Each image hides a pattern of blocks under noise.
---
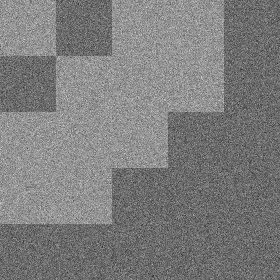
mirrored about the diagonal from the top left
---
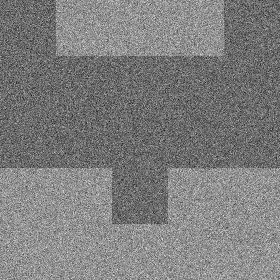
left and right mirror each other
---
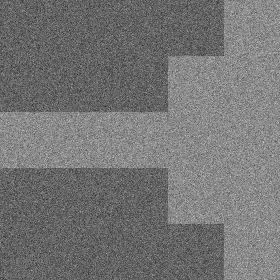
top and bottom mirror each other
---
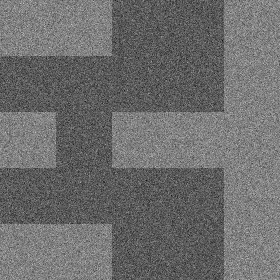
top and bottom mirror each other
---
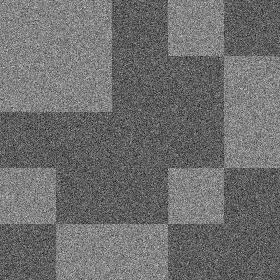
mirrored about the diagonal from the top left
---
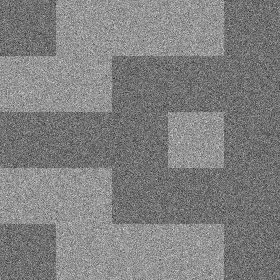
top and bottom mirror each other
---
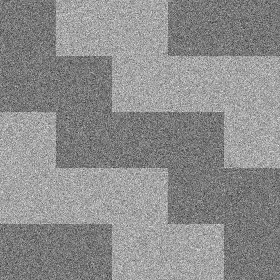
the same after a half turn
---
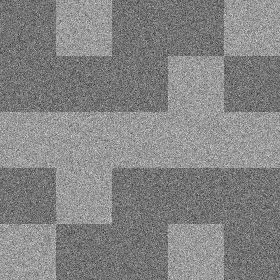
the same after a half turn
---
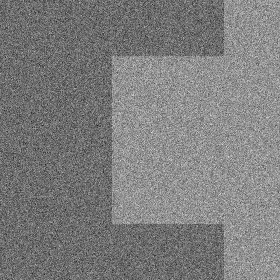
top and bottom mirror each other
